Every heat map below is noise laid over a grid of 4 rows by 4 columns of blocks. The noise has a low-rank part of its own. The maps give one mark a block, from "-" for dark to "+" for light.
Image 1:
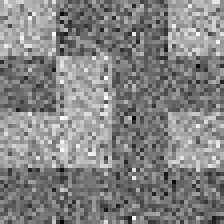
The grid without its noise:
+--+
-+--
++-+
----
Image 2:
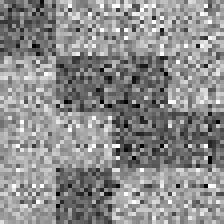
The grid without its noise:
-+++
+--+
++--
+-++
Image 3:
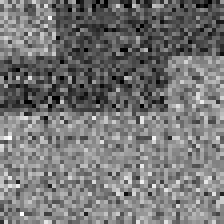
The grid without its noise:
+---
---+
++++
++++
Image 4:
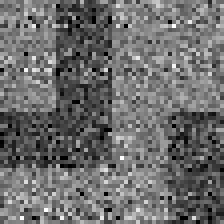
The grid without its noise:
+-++
+-++
--+-
+++-
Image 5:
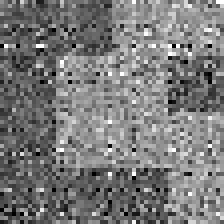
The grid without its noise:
--++
-++-
-+++
---+
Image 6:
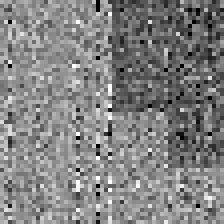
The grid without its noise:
++--
++--
+++-
++++
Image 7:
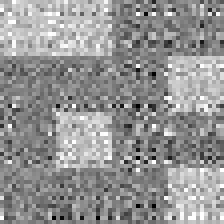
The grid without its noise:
++--
---+
-+--
---+
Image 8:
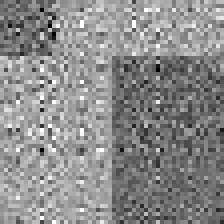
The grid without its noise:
-+++
++--
++--
++--
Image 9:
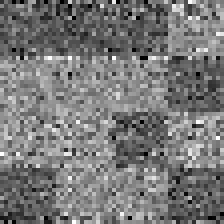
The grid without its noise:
---+
+++-
++-+
-++-
